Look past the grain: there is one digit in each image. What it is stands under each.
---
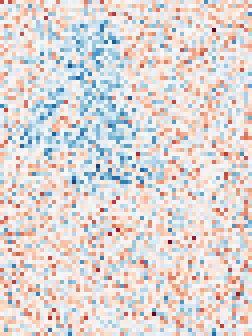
4
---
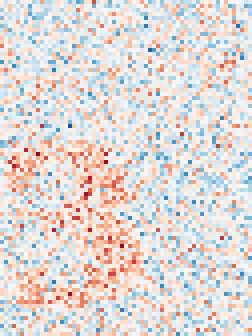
3
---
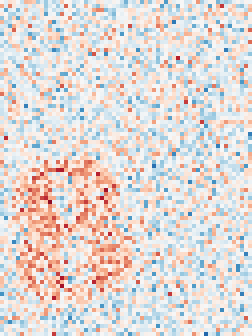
8
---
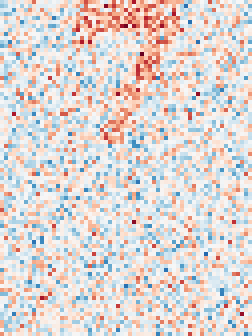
7
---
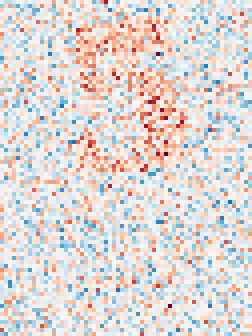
5
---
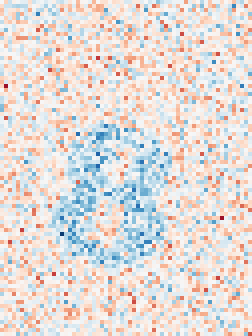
8
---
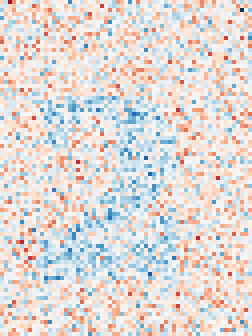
2
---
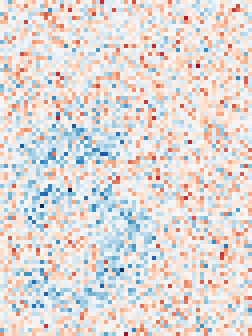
5
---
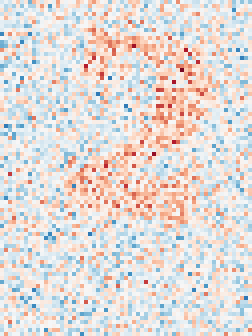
2
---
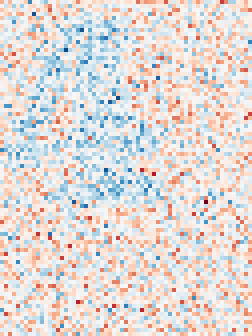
4
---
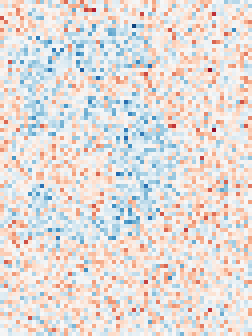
5
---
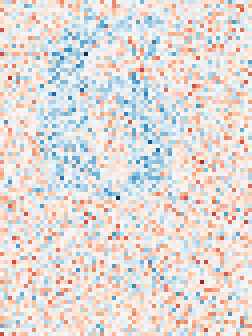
6
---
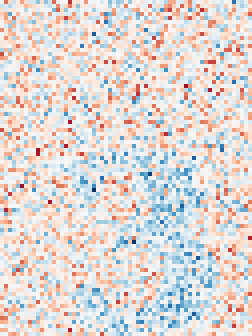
3
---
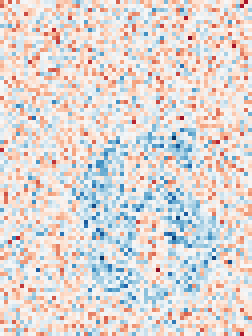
6
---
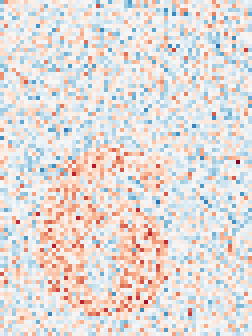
6
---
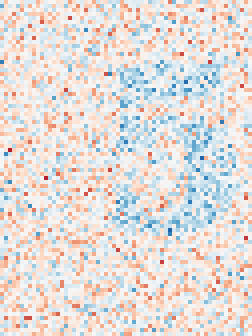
5
